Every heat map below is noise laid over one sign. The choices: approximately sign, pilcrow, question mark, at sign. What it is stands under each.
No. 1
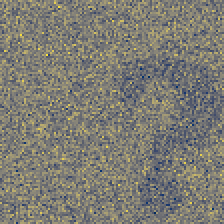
dark question mark
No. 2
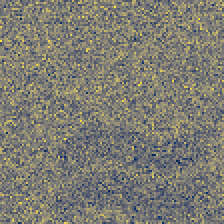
dark approximately sign
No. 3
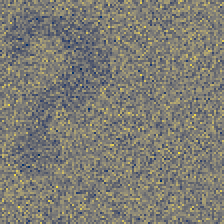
dark question mark
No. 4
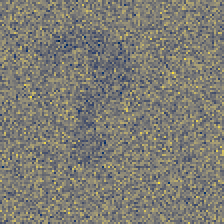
dark question mark
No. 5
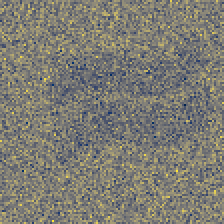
dark approximately sign
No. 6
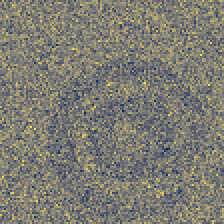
dark at sign
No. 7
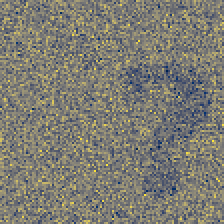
dark question mark
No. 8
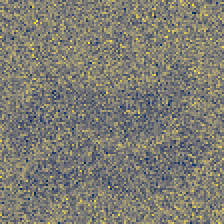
dark approximately sign
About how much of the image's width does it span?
nearly all
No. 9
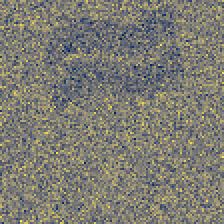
dark approximately sign
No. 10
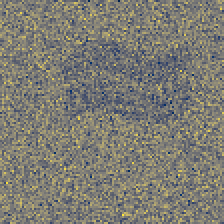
dark approximately sign
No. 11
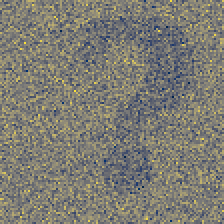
dark question mark
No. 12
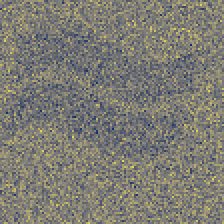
dark approximately sign
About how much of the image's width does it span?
nearly all
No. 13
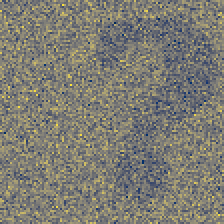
dark question mark
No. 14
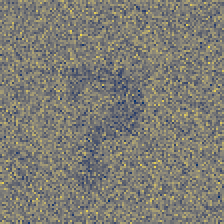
dark question mark
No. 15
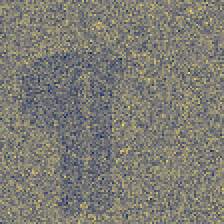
dark pilcrow
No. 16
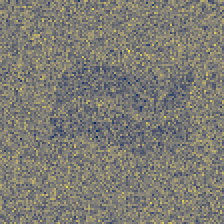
dark approximately sign
